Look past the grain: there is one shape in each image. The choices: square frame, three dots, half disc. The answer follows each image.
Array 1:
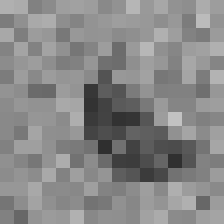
half disc
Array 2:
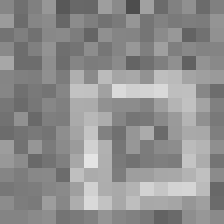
square frame
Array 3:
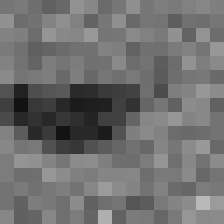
half disc
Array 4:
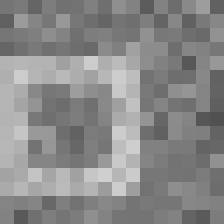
square frame
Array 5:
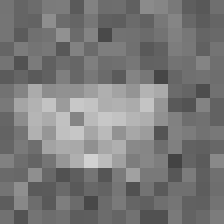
half disc
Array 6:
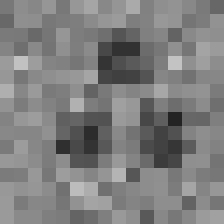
three dots
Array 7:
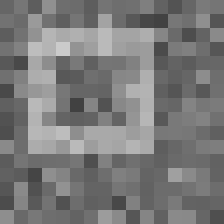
square frame
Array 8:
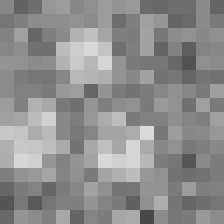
three dots
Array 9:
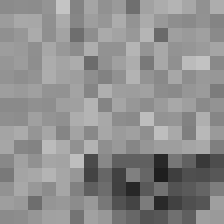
half disc
